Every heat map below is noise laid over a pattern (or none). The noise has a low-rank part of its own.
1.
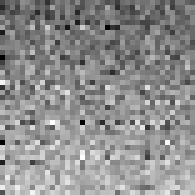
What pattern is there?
a smooth slope
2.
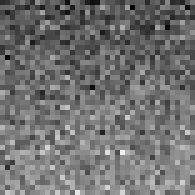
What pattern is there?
a smooth slope
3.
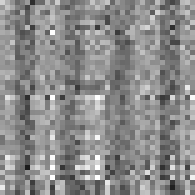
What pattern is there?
vertical stripes
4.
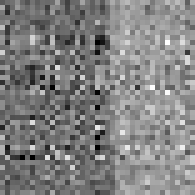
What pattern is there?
a sharp edge
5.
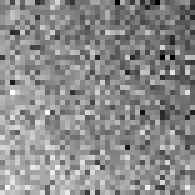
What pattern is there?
a smooth slope
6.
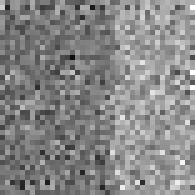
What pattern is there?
a sharp edge
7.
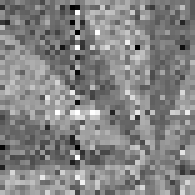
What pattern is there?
spokes from one point
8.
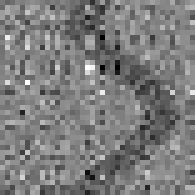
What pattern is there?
a wavy band
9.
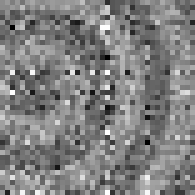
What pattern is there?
rings round one point
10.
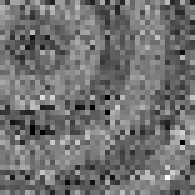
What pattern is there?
rings round one point
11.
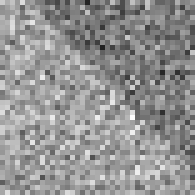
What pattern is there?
a sharp edge
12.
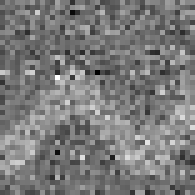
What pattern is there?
a wavy band
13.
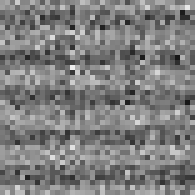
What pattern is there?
horizontal stripes
